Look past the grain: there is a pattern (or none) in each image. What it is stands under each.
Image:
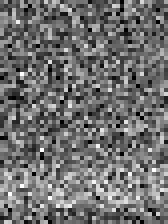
one band of rows
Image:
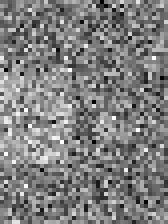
one block
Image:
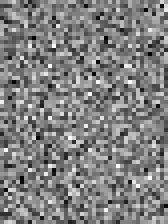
only noise
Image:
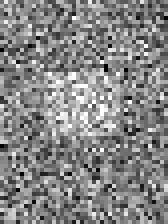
one block
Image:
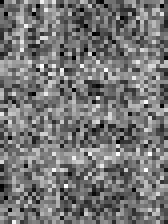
bands of rows crossing bands of columns
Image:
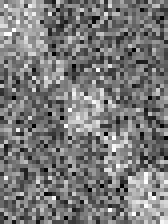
blocks along the diagonal
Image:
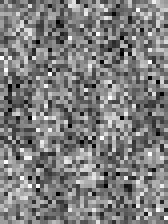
a checkerboard
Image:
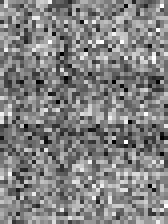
bands of rows crossing bands of columns
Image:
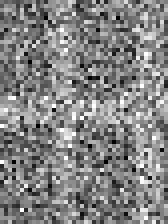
bands of rows crossing bands of columns
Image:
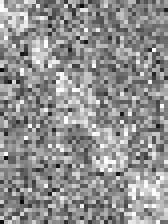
blocks along the diagonal
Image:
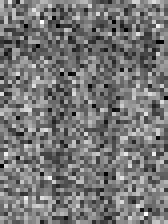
bands of rows crossing bands of columns
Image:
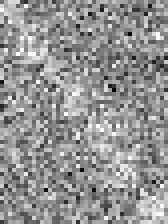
blocks along the diagonal
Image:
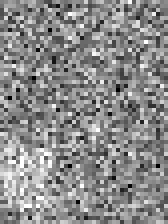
one block
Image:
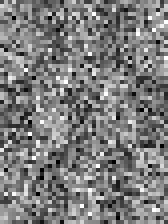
a checkerboard
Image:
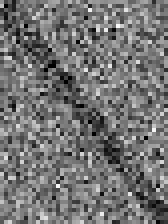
a diagonal band
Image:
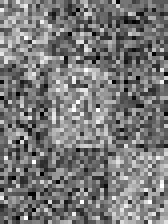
blocks along the diagonal
